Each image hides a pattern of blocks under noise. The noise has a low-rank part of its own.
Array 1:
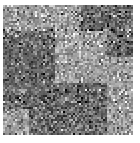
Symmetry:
mirrored about the diagonal from the bottom left
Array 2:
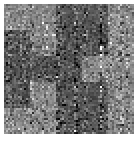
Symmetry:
top and bottom mirror each other
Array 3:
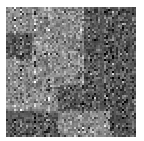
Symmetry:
no symmetry
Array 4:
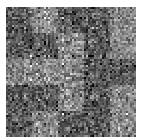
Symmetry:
top and bottom mirror each other
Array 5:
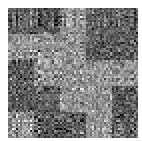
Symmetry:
mirrored about the diagonal from the bottom left
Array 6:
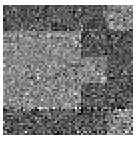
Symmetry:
top and bottom mirror each other
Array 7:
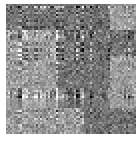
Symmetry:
no symmetry
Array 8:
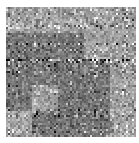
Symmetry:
mirrored about the diagonal from the bottom left
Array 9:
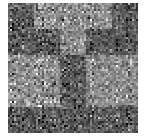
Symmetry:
left and right mirror each other
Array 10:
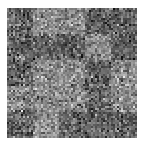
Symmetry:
mirrored about the diagonal from the bottom left
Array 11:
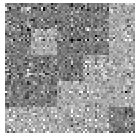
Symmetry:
mirrored about the diagonal from the top left
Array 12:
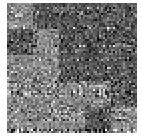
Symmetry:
mirrored about the diagonal from the bottom left
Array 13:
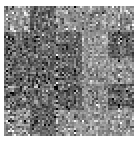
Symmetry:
top and bottom mirror each other
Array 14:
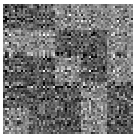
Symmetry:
mirrored about the diagonal from the bottom left
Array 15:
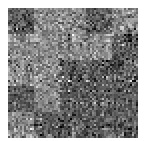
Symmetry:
mirrored about the diagonal from the top left
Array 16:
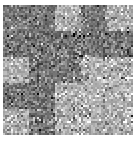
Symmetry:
mirrored about the diagonal from the top left
